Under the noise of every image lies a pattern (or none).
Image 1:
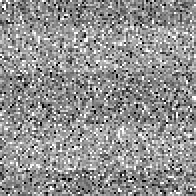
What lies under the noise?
horizontal stripes
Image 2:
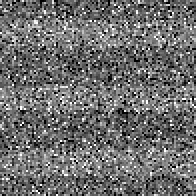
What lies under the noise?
horizontal stripes
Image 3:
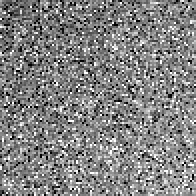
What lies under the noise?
a smooth slope
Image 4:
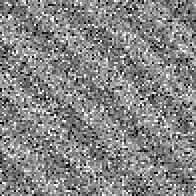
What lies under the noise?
diagonal stripes
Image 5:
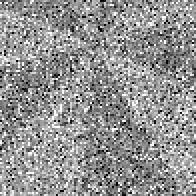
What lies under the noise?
spokes from one point
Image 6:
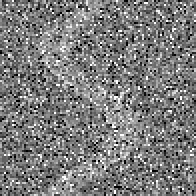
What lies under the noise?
a wavy band
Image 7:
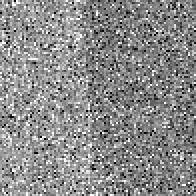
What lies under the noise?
a sharp edge
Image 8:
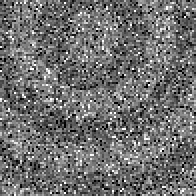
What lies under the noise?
rings round one point
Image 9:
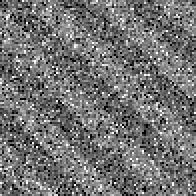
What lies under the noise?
diagonal stripes
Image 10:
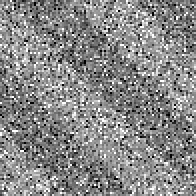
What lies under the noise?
diagonal stripes
